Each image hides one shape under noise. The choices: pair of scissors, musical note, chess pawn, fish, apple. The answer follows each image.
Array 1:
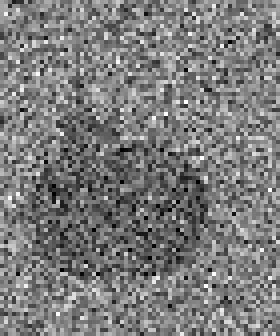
apple
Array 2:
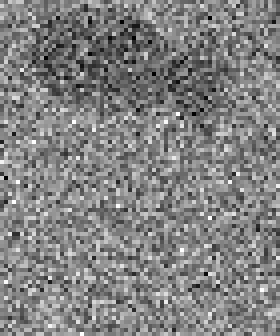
fish
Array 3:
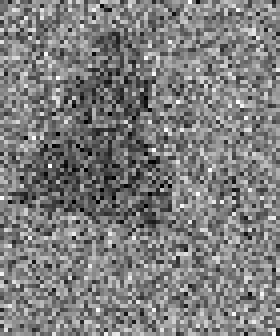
chess pawn
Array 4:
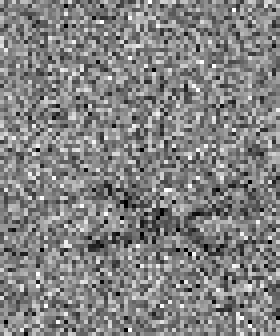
pair of scissors
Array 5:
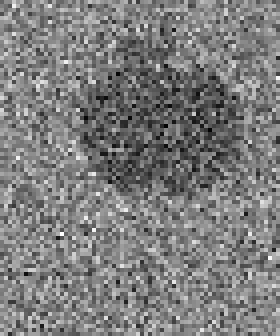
apple
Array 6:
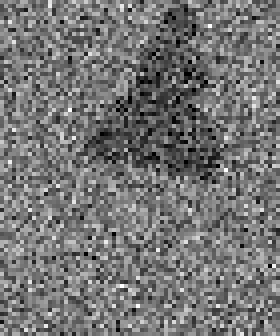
chess pawn
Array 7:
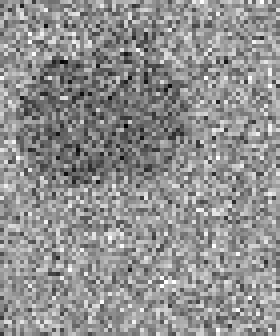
apple
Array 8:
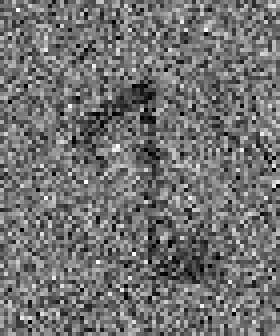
musical note
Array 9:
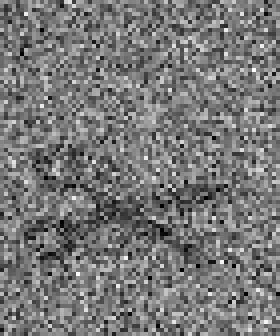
pair of scissors
